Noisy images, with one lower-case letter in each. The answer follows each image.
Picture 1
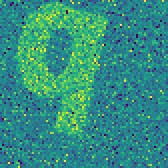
light q
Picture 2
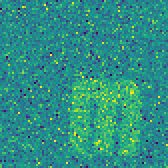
light m
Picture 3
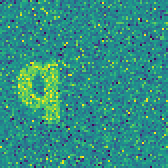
light q, middle left
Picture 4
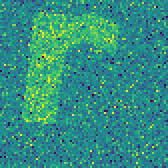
light r
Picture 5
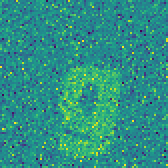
light g
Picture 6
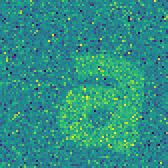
light a
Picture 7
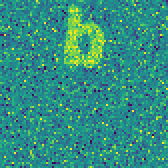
light b, top middle
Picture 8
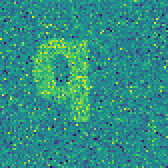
light q
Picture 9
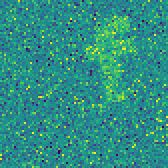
light f
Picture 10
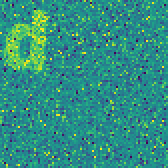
light d, top left
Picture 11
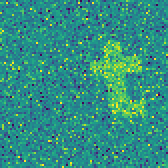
light t
